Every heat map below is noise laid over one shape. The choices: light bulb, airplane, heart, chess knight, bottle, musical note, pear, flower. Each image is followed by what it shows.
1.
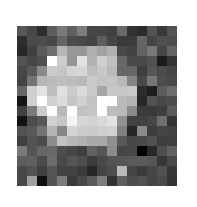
flower
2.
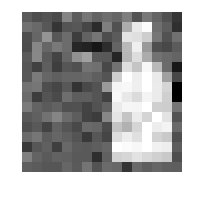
bottle
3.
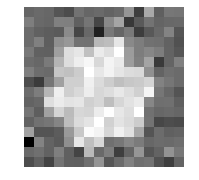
flower
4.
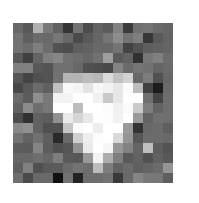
heart
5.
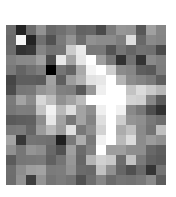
airplane
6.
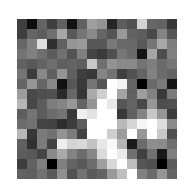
airplane
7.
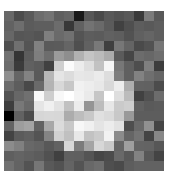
flower
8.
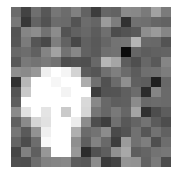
light bulb
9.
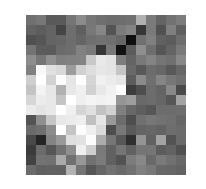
heart
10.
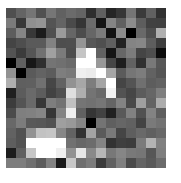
musical note
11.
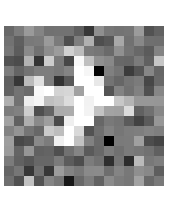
airplane
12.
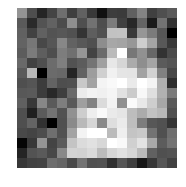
chess knight
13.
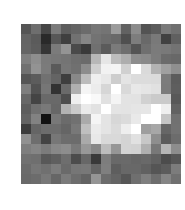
flower
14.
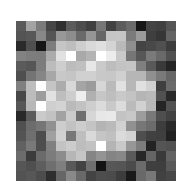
flower
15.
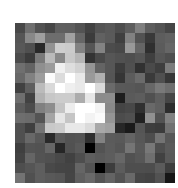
chess knight
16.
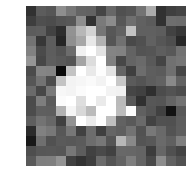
pear
